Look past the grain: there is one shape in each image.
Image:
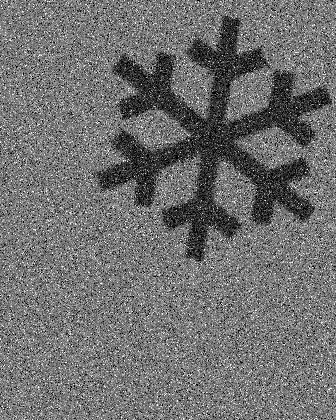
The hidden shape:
snowflake
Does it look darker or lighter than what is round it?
darker
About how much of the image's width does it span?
two thirds
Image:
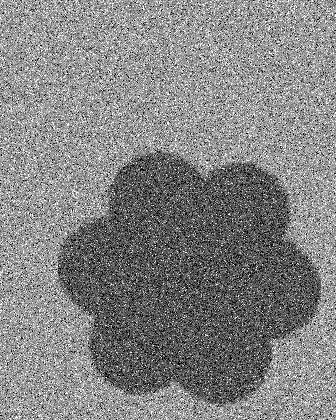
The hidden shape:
flower
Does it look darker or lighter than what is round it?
darker
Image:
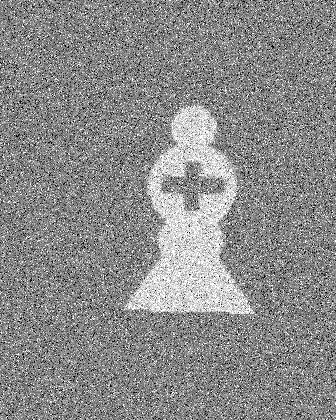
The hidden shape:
chess bishop
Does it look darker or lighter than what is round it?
lighter
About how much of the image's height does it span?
half
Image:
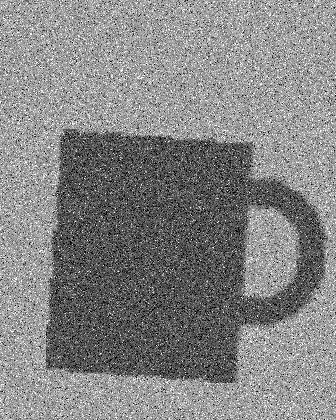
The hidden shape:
cup
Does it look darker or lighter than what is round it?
darker
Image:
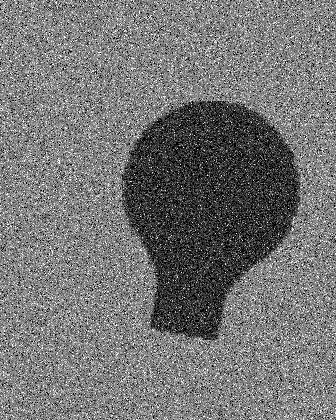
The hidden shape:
light bulb
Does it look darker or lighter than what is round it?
darker
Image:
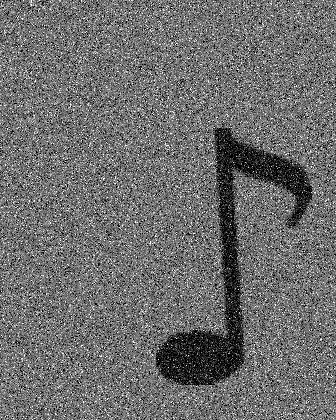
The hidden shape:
musical note
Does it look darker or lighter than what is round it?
darker
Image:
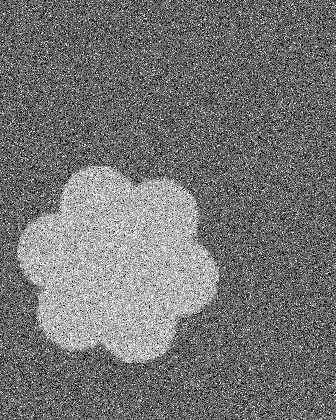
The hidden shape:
flower
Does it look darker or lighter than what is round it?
lighter
